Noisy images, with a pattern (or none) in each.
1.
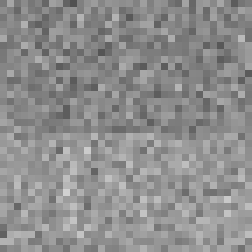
a sharp edge
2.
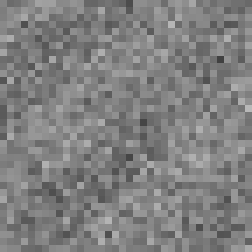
diagonal stripes
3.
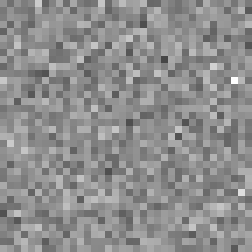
only noise
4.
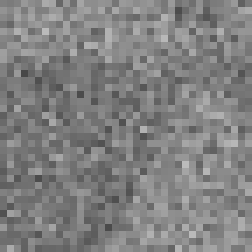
spokes from one point
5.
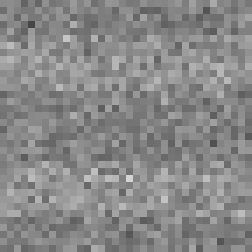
horizontal stripes
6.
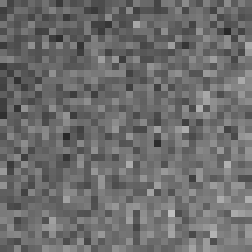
a smooth slope
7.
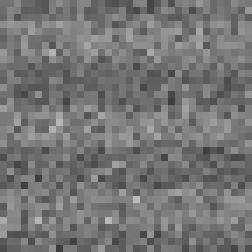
horizontal stripes
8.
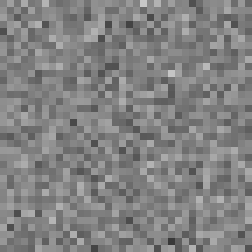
only noise
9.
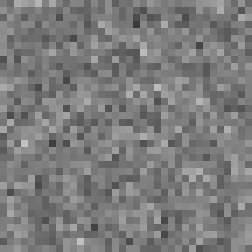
rings round one point
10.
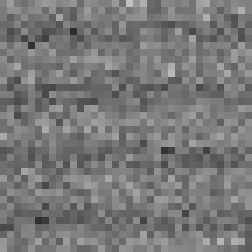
horizontal stripes
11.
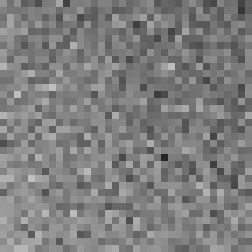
a smooth slope
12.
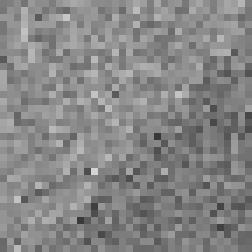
a sharp edge
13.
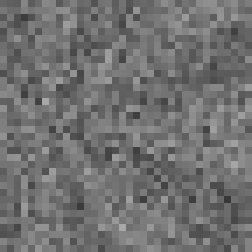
spokes from one point
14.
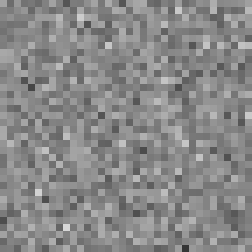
only noise
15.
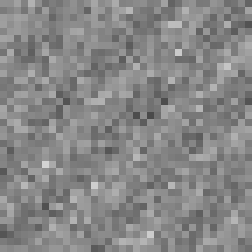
diagonal stripes
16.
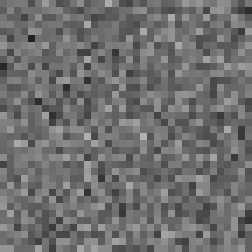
only noise
